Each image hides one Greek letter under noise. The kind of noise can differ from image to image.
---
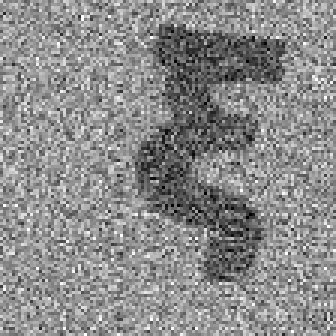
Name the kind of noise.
low rank plus noise
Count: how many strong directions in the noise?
two
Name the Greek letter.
xi
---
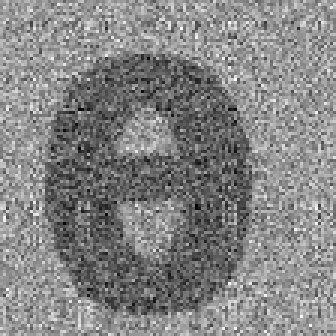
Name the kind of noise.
low rank plus noise
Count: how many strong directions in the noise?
one
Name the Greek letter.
theta
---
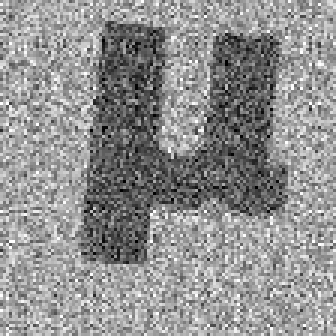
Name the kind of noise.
low rank plus noise
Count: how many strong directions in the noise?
one
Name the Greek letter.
mu
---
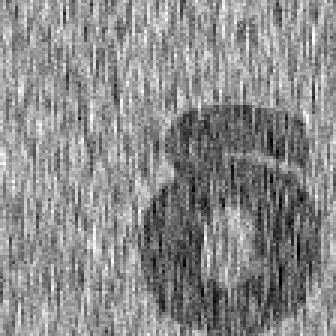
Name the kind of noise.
streaked along the columns
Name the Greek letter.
delta
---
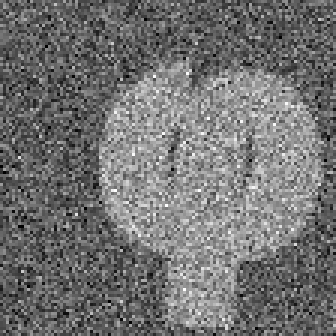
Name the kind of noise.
independent entries
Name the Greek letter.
phi
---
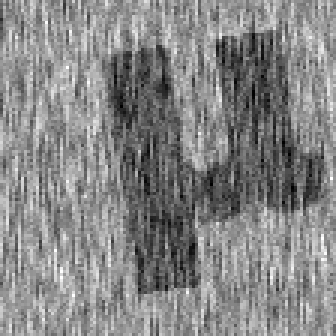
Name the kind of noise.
streaked along the columns
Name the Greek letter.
mu
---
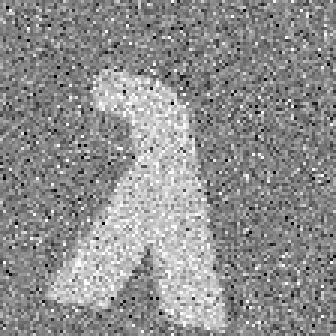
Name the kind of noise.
heavy tails
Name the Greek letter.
lambda
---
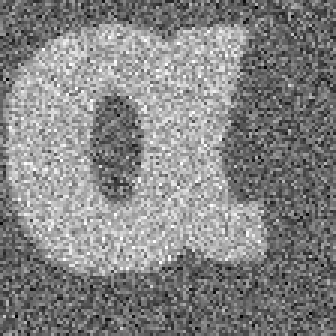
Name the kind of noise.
independent entries
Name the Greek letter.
alpha
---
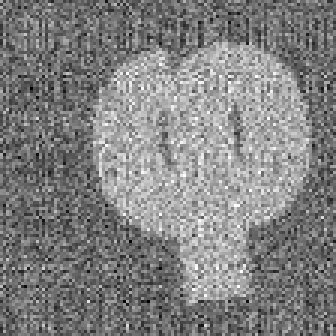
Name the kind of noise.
low rank plus noise
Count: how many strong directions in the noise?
one
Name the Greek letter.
phi
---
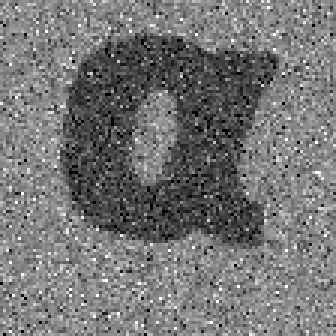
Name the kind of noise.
heavy tails
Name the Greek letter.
alpha
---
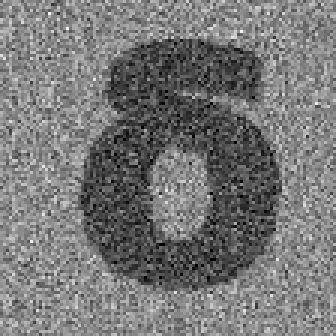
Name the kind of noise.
low rank plus noise
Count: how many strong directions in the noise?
five to eight
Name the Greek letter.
delta
